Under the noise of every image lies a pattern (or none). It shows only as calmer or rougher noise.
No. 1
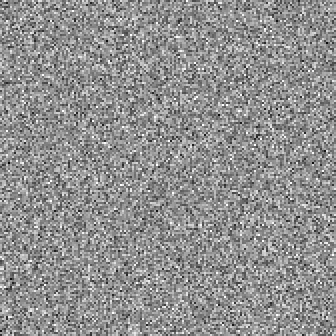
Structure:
only noise
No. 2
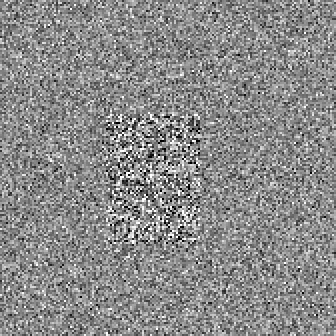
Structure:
one block
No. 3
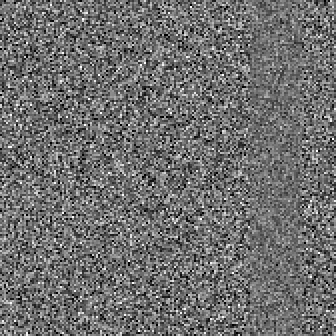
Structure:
one band of columns
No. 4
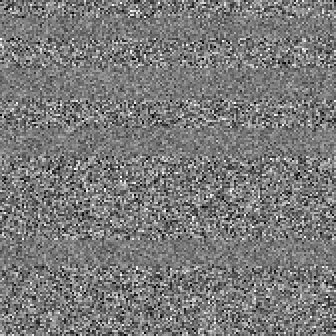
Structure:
bands of rows
